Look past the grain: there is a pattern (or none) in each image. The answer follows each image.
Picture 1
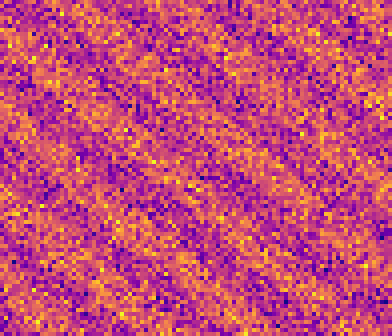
diagonal stripes
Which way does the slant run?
top left to bottom right
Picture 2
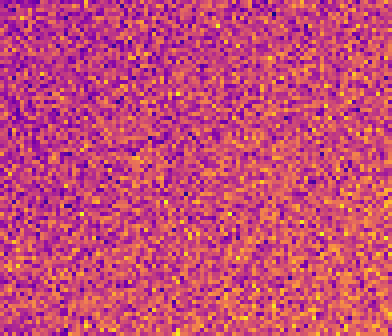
a smooth slope
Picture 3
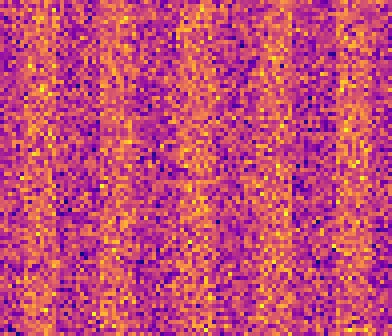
vertical stripes
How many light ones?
5
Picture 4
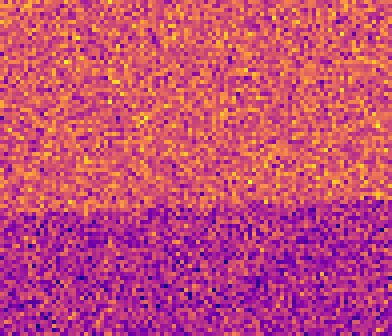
a sharp edge
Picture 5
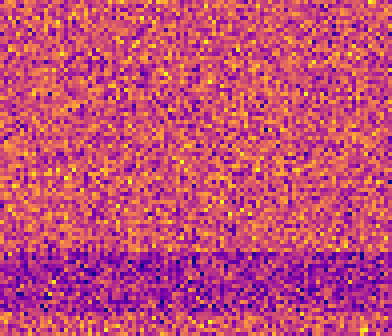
one horizontal stripe
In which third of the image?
bottom
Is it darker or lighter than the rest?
darker
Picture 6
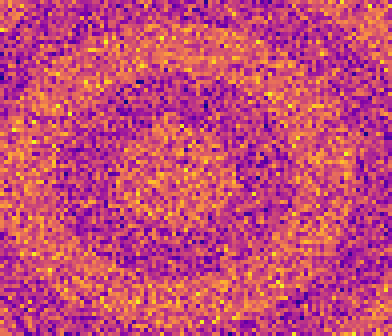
rings round one point
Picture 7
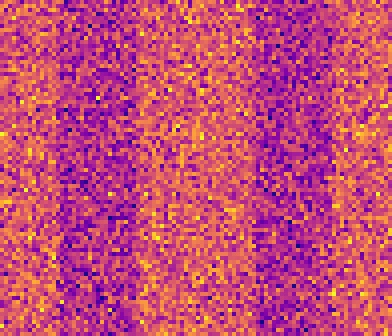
vertical stripes
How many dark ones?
2
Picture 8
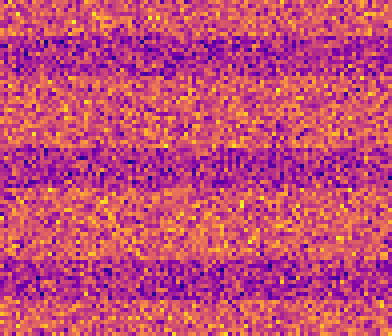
horizontal stripes
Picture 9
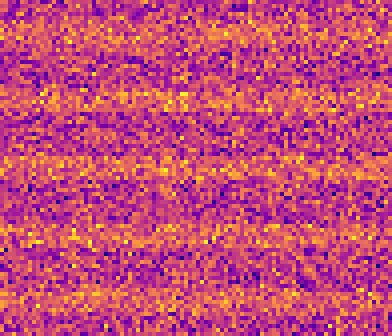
horizontal stripes
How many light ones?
5
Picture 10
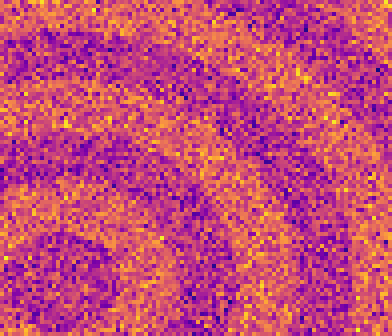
rings round one point
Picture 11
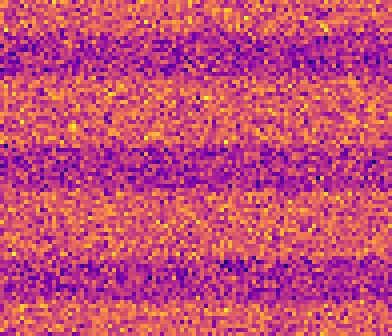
horizontal stripes
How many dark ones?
3
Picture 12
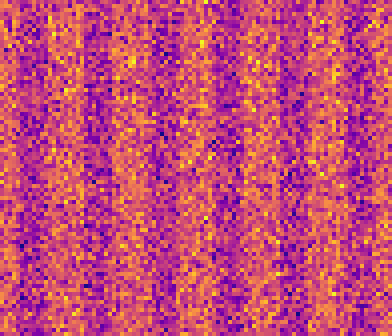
vertical stripes
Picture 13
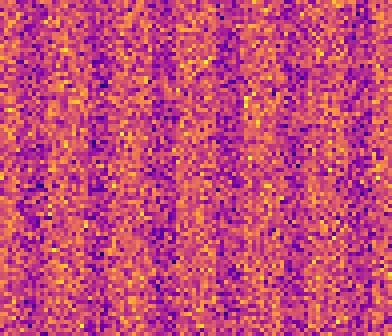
vertical stripes
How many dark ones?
6
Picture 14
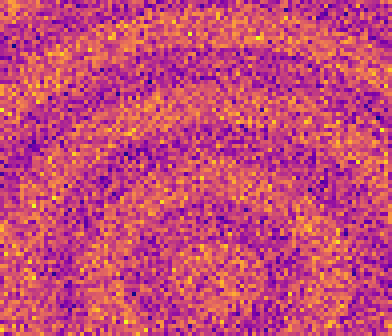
rings round one point
